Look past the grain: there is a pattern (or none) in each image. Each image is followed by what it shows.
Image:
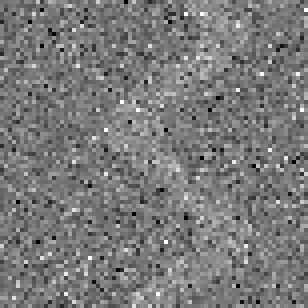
a wavy band
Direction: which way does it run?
top to bottom
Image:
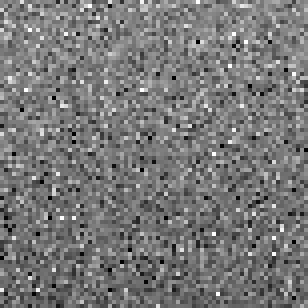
a smooth slope
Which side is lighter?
top
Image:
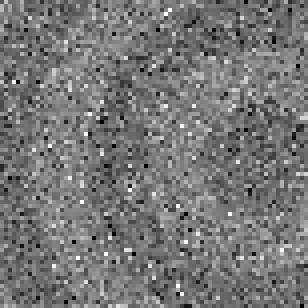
rings round one point
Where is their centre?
middle right
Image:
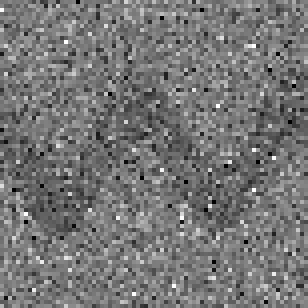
a wavy band
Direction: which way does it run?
left to right
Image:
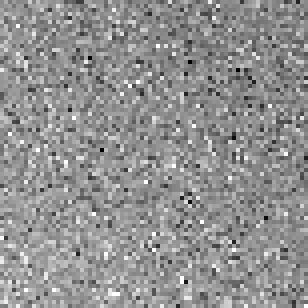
a smooth slope
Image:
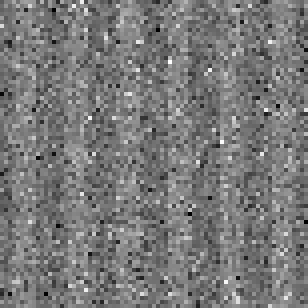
vertical stripes
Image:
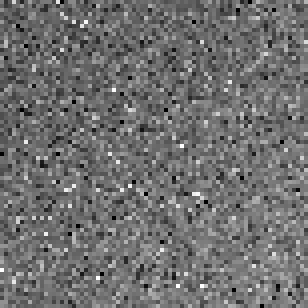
a smooth slope
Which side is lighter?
bottom right
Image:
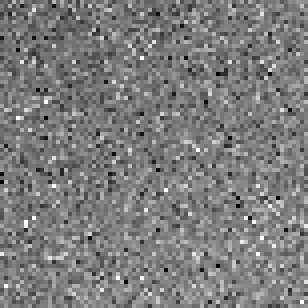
a smooth slope
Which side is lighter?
bottom right
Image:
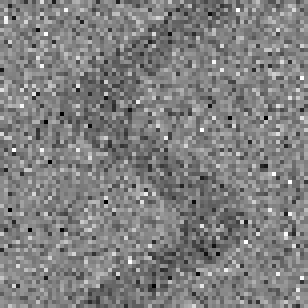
a wavy band
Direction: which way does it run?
top to bottom
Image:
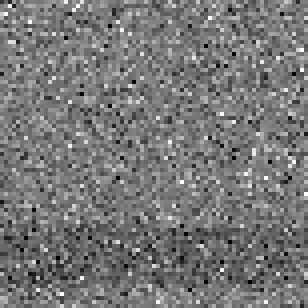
one horizontal stripe
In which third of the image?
bottom
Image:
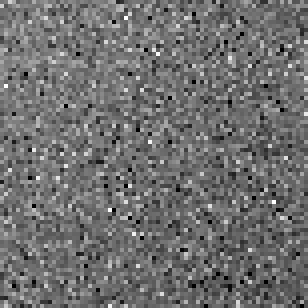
a smooth slope
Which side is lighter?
top left
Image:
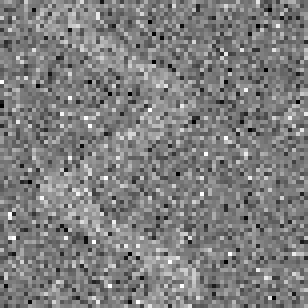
a wavy band
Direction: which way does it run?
top to bottom
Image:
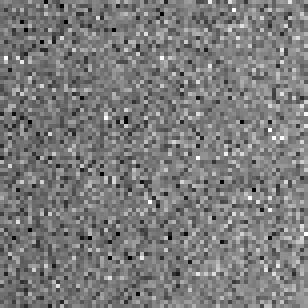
a smooth slope
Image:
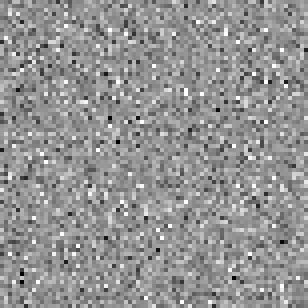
only noise
